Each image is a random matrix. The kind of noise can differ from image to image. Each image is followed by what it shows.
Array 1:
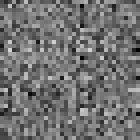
low rank plus noise
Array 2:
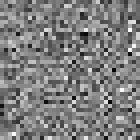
low rank plus noise
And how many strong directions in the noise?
two
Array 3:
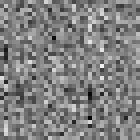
columns of uneven size
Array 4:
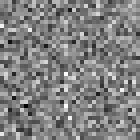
independent entries
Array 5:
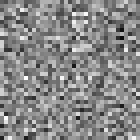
low rank plus noise
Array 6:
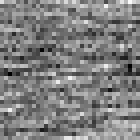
streaked along the rows
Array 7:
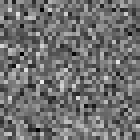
independent entries
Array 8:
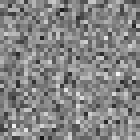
independent entries
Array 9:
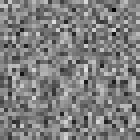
low rank plus noise
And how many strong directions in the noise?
one
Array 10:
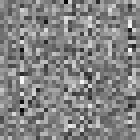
columns of uneven size
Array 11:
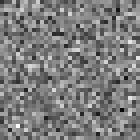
independent entries
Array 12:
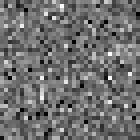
heavy tails
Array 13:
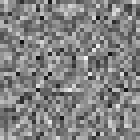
low rank plus noise
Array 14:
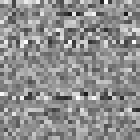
rows of uneven size
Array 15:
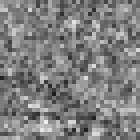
blotchy
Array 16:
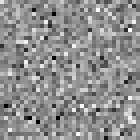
heavy tails
